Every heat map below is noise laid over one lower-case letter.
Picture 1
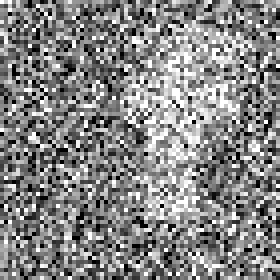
light f
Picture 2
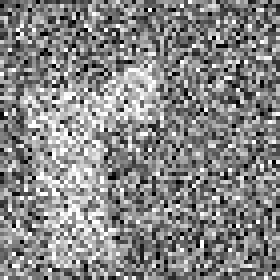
light r
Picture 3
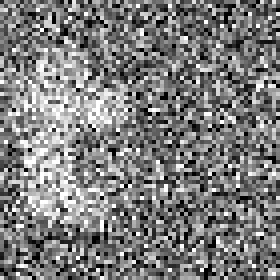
light t
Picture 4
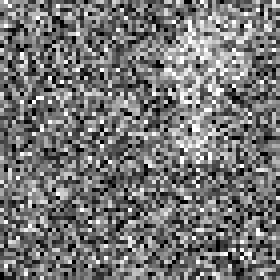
light f
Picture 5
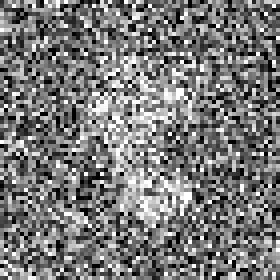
light t
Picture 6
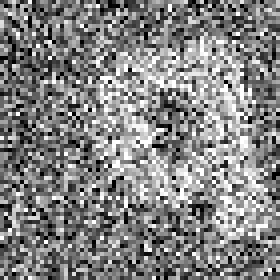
light q
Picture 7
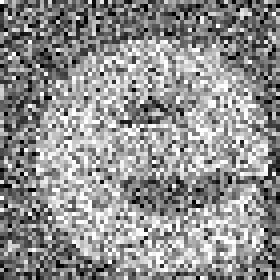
light e
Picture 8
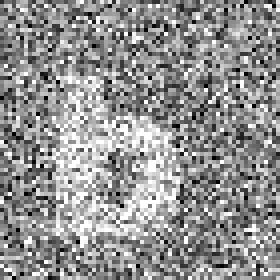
light b
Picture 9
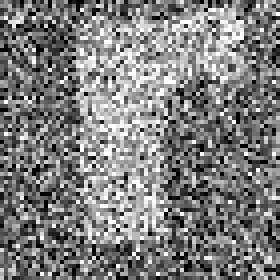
light r
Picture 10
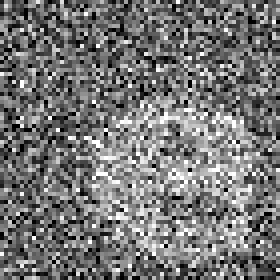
light e
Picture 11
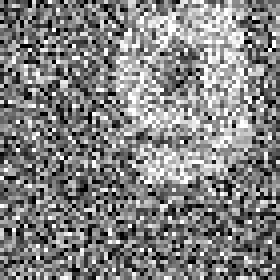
light g
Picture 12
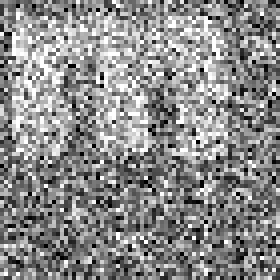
light m
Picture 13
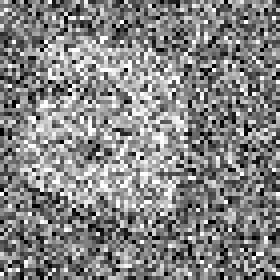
light a
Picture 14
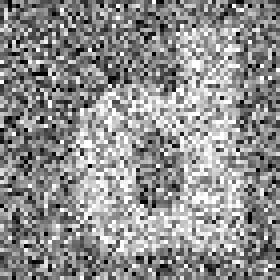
light d
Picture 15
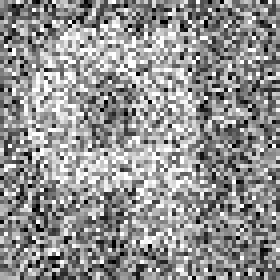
light q
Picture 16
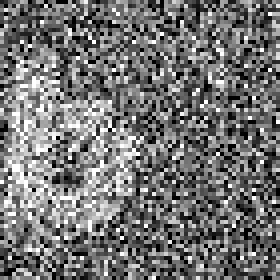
light b
